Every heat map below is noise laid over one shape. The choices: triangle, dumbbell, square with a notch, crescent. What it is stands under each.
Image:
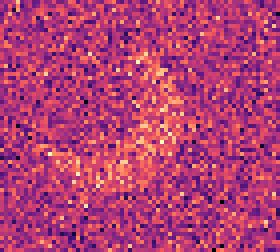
crescent
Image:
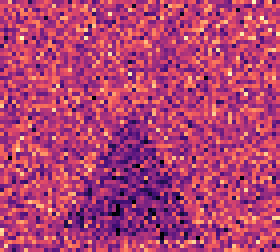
triangle
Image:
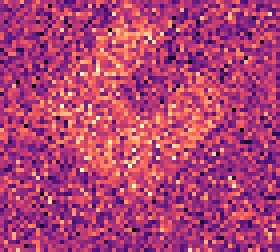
square with a notch
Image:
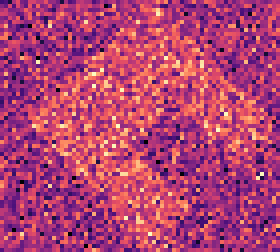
square with a notch
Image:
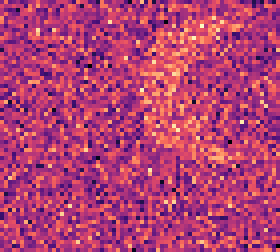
crescent
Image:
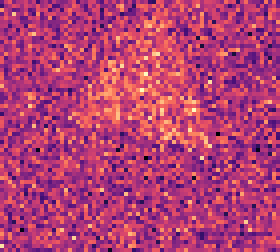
triangle
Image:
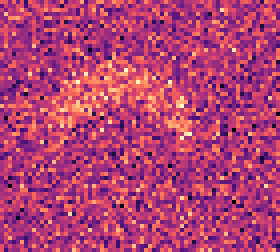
crescent
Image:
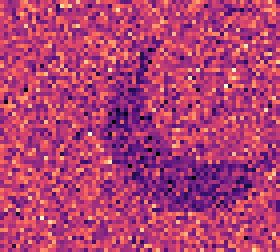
crescent
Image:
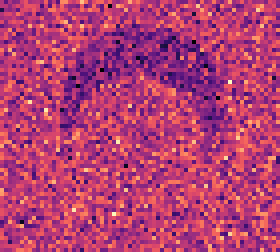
crescent
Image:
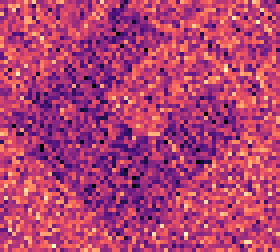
square with a notch
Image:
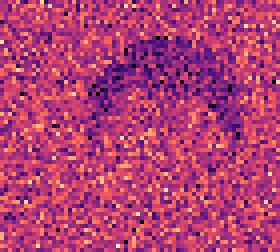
crescent
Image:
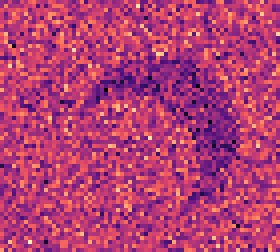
crescent
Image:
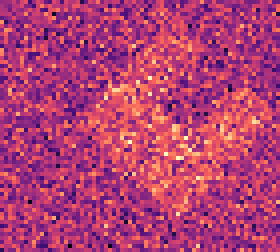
square with a notch
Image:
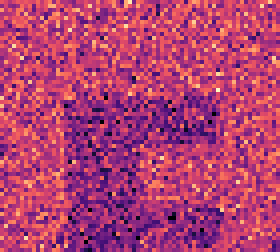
square with a notch
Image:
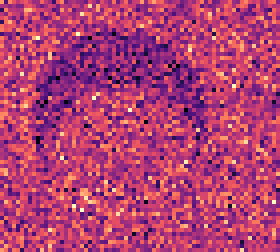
crescent
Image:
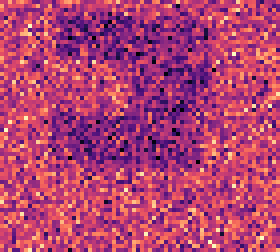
square with a notch
